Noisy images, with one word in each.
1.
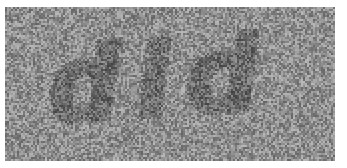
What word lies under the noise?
did
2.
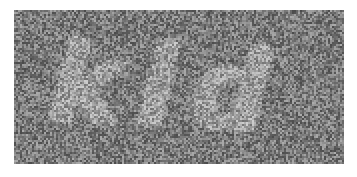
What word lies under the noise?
kid
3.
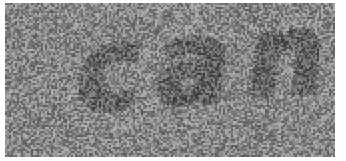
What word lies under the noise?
can
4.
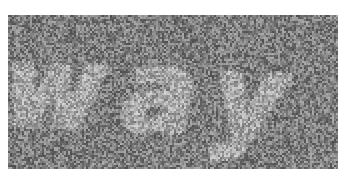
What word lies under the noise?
way
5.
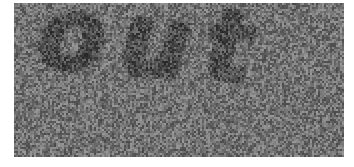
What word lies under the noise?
out
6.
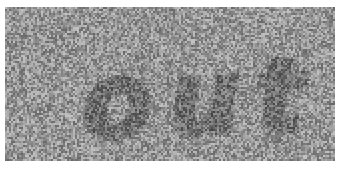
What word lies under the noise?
out
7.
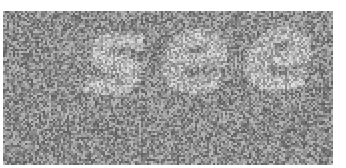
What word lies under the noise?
see
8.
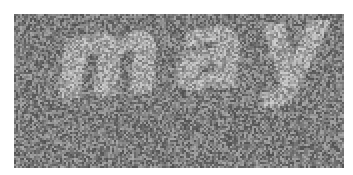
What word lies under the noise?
may
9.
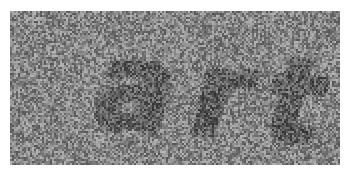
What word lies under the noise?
art
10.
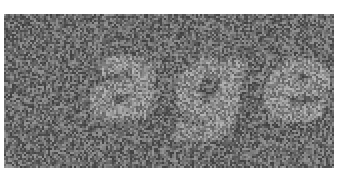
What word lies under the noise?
age
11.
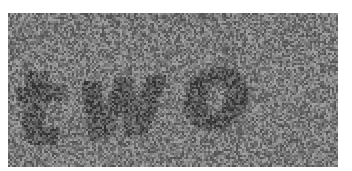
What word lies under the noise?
two
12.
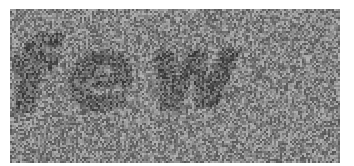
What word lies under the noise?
few
